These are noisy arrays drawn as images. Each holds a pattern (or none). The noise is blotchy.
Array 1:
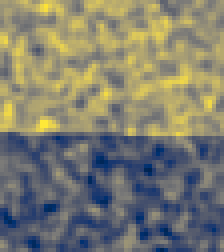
a sharp edge
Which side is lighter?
top
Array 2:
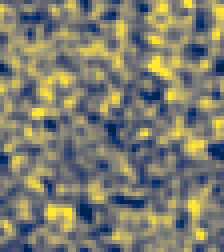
only noise
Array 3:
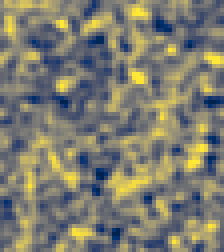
only noise
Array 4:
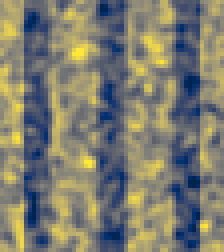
vertical stripes
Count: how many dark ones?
3
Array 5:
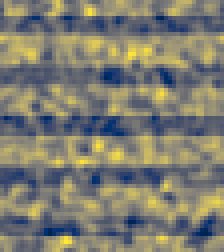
horizontal stripes
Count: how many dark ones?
5
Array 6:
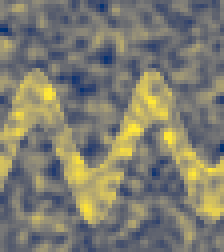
a wavy band
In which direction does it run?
left to right
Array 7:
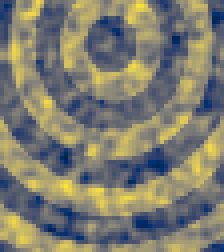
rings round one point
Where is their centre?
top middle
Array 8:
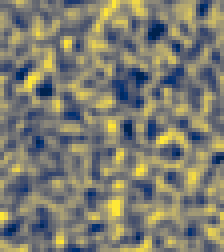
only noise
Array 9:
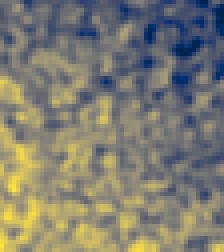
a smooth slope
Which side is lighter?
bottom left
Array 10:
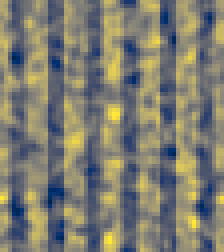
vertical stripes
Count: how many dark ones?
6
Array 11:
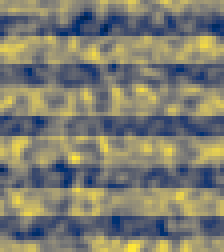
horizontal stripes
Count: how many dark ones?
5
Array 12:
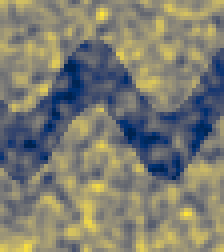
a wavy band
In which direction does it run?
left to right
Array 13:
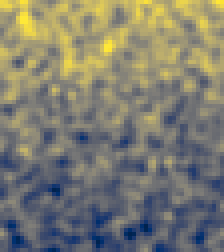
a smooth slope
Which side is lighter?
top
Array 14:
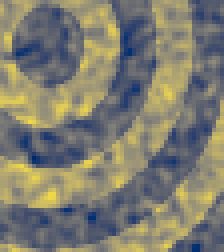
rings round one point
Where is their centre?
top left
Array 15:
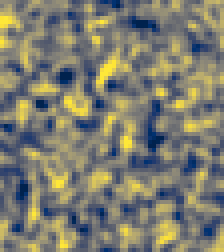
only noise
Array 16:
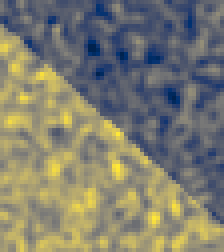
a sharp edge
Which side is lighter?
bottom left
